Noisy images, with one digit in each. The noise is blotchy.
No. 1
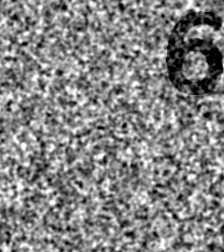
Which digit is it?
6
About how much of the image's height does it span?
a third
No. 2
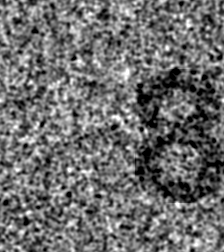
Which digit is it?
8
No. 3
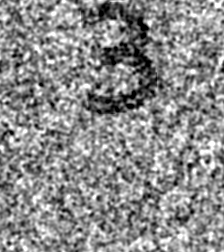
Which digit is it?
3
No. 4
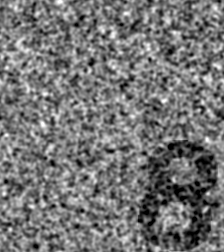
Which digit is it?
8
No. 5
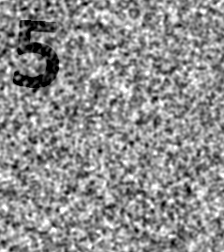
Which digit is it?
5
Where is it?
top left
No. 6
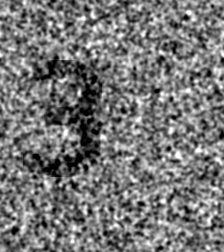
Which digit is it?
3
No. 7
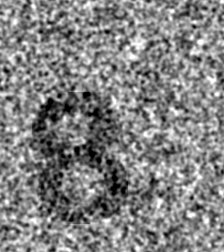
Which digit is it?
8
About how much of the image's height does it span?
half
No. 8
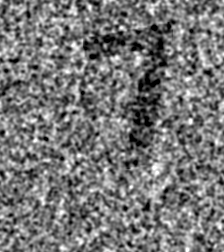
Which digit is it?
7
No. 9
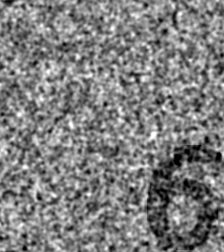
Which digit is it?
6
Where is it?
bottom right
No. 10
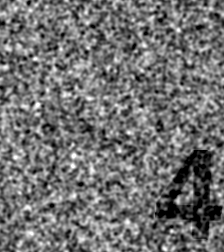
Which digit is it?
4
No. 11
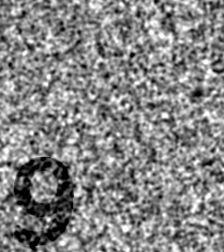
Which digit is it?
9
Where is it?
bottom left
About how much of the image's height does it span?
a third
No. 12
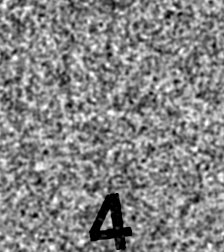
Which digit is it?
4
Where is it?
bottom middle
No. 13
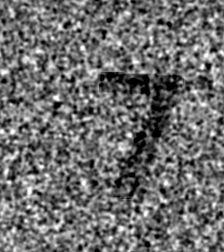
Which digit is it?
7
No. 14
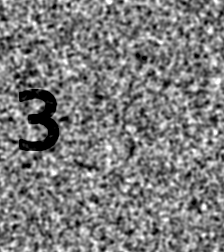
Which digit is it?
3
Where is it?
middle left
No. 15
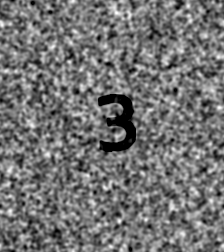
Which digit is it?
3
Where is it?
centre
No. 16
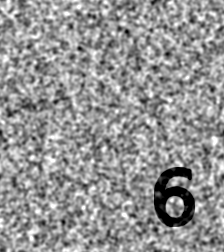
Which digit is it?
6
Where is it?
bottom right
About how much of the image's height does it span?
a quarter
